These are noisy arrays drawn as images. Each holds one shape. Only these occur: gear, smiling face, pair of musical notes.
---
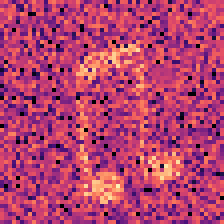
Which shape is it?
pair of musical notes
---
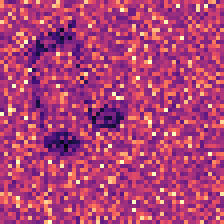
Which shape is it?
pair of musical notes
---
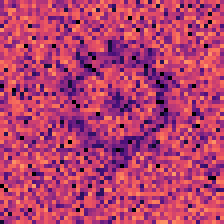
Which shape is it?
gear
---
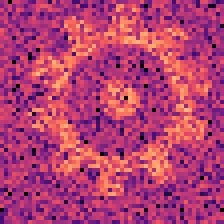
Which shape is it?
gear
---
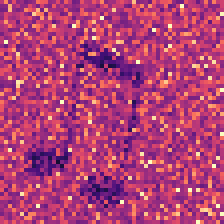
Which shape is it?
pair of musical notes
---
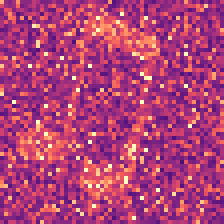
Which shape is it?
pair of musical notes
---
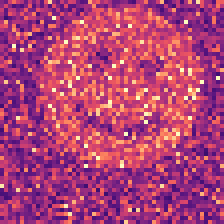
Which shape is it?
smiling face
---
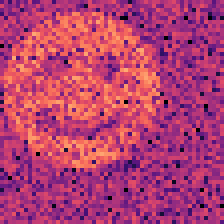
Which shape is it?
smiling face
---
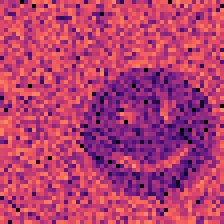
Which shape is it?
smiling face
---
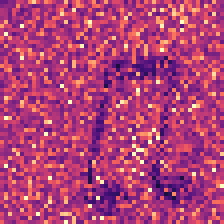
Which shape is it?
pair of musical notes
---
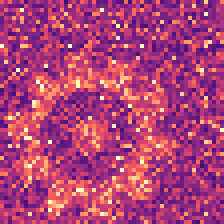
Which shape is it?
gear
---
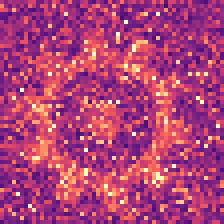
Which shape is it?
gear
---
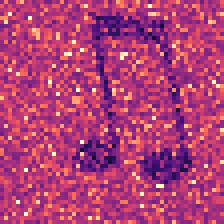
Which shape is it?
pair of musical notes
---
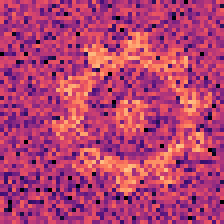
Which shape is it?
gear
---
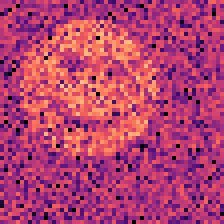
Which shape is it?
smiling face
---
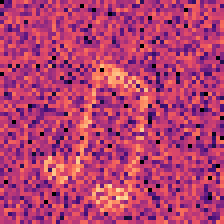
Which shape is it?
pair of musical notes
